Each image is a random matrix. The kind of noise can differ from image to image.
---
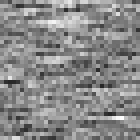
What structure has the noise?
streaked along the rows
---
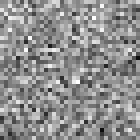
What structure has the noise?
low rank plus noise
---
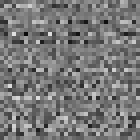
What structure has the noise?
rows of uneven size
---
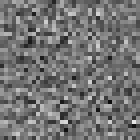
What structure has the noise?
low rank plus noise
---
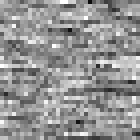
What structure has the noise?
streaked along the rows
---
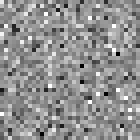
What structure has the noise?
heavy tails
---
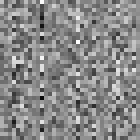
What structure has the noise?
columns of uneven size
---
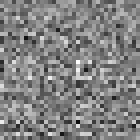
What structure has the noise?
low rank plus noise
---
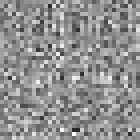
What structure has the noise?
low rank plus noise
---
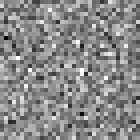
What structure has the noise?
independent entries
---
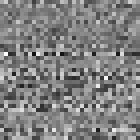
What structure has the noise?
rows of uneven size
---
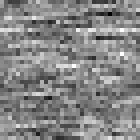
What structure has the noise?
streaked along the rows
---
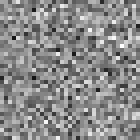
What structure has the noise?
independent entries
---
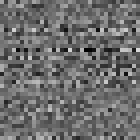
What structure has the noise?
rows of uneven size
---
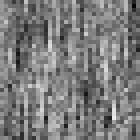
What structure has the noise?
streaked along the columns
